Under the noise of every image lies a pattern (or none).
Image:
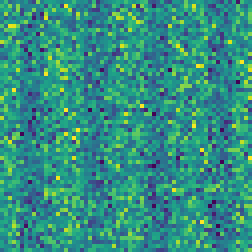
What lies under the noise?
vertical stripes
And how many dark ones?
4
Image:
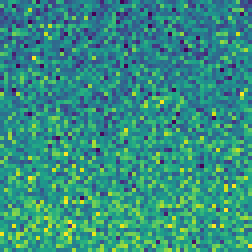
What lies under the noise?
a smooth slope
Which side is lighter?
bottom
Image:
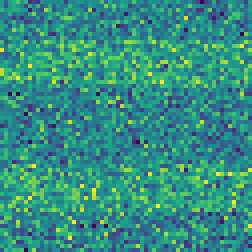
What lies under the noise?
horizontal stripes
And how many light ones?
2
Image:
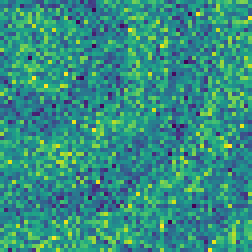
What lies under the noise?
rings round one point
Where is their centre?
top left
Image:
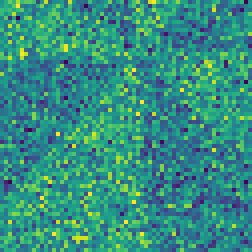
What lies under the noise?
spokes from one point
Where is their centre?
top middle
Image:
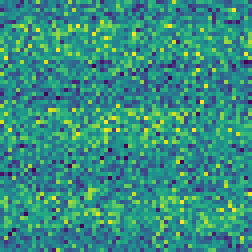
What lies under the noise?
horizontal stripes
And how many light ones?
3
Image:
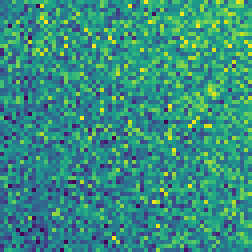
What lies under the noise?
a smooth slope
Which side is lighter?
top right
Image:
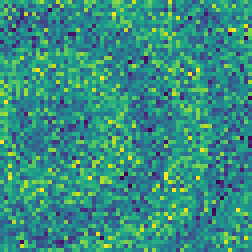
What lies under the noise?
rings round one point
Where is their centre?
middle left
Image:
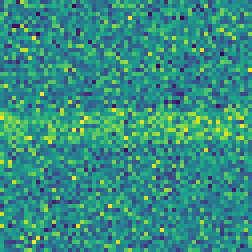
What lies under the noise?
one horizontal stripe
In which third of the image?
middle
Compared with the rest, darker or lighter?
lighter
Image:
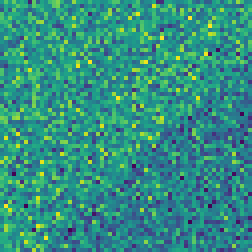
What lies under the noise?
a sharp edge
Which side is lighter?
top left
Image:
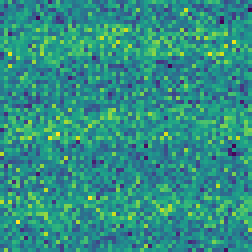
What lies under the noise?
horizontal stripes
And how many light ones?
3
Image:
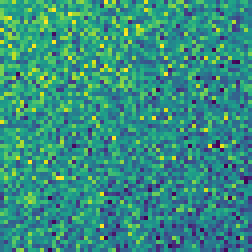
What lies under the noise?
a smooth slope
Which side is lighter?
top left
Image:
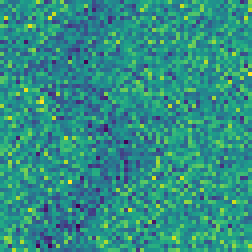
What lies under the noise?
a wavy band
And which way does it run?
top to bottom
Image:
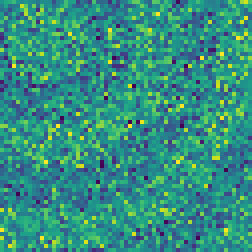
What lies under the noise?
rings round one point
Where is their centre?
top left
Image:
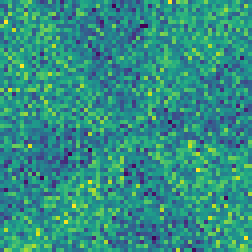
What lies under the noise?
spokes from one point
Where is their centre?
centre
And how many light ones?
4
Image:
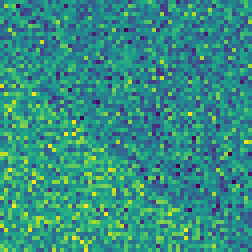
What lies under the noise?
a sharp edge
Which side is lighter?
bottom left
